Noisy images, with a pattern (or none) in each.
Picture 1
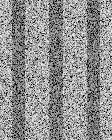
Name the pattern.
vertical stripes
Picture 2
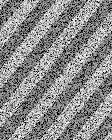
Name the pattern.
diagonal stripes
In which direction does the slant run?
bottom left to top right
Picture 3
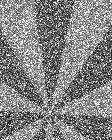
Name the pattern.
spokes from one point
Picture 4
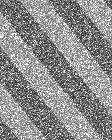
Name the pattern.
diagonal stripes
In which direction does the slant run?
top left to bottom right
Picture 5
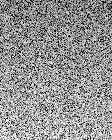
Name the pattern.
a smooth slope
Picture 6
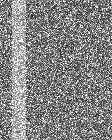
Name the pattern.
one vertical stripe
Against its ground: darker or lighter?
lighter
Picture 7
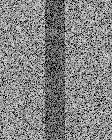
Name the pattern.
one vertical stripe
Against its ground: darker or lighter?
darker
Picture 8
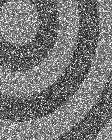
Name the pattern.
rings round one point
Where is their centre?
top left
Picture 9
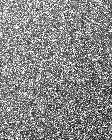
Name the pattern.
a smooth slope
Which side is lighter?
top left
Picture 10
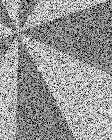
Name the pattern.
spokes from one point
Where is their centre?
top left
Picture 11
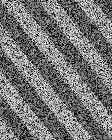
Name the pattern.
diagonal stripes
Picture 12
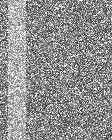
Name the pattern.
one vertical stripe
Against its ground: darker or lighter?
lighter
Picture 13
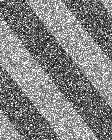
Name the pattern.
diagonal stripes
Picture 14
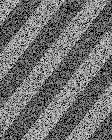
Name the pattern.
diagonal stripes
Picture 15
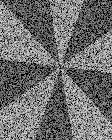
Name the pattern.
spokes from one point
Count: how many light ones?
5
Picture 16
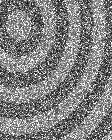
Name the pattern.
rings round one point
